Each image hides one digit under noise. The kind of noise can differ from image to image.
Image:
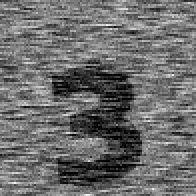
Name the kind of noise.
streaked along the rows
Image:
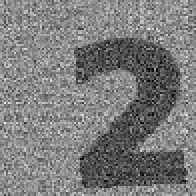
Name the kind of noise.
low rank plus noise
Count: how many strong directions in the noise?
three or four
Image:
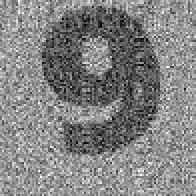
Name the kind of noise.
low rank plus noise
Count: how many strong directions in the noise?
two
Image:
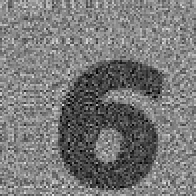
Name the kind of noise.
low rank plus noise
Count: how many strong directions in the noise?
one
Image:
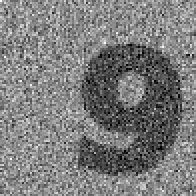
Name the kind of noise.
low rank plus noise
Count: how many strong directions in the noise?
five to eight
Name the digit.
9
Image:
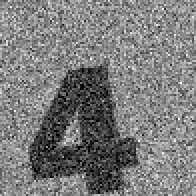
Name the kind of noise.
independent entries
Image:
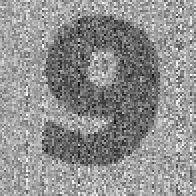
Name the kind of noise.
columns of uneven size
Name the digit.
9
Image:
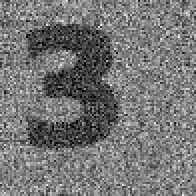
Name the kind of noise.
low rank plus noise
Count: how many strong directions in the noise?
five to eight
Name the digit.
3
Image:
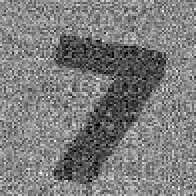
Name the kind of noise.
low rank plus noise
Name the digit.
7
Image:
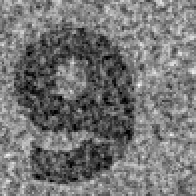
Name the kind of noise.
blotchy
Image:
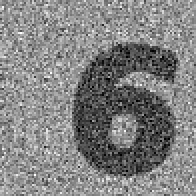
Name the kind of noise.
low rank plus noise
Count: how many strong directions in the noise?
five to eight
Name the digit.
6
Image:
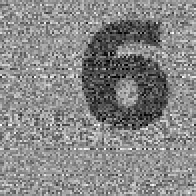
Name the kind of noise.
rows of uneven size
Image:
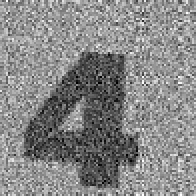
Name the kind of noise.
low rank plus noise
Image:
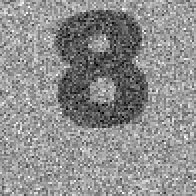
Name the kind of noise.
independent entries
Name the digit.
8
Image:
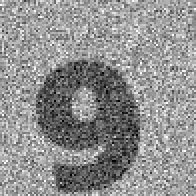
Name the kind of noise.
low rank plus noise
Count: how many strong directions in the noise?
five to eight
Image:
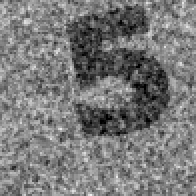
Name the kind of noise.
blotchy
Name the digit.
5
